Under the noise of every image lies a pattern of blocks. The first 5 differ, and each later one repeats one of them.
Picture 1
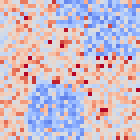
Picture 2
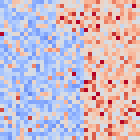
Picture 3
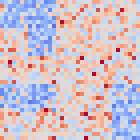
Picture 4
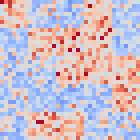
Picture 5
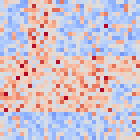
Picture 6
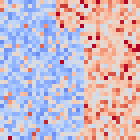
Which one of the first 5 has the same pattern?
2
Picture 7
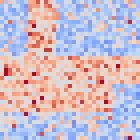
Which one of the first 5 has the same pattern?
5
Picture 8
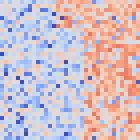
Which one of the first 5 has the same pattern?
2
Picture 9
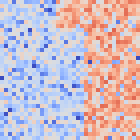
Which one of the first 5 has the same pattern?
2
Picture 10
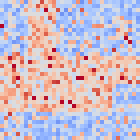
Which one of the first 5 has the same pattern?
5
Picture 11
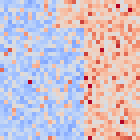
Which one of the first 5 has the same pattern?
2
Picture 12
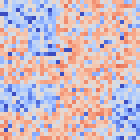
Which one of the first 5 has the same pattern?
3
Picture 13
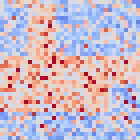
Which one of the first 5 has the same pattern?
5
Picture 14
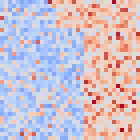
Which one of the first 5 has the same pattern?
2
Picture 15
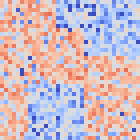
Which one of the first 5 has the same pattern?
1
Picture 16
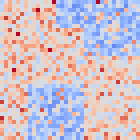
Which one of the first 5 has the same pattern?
1
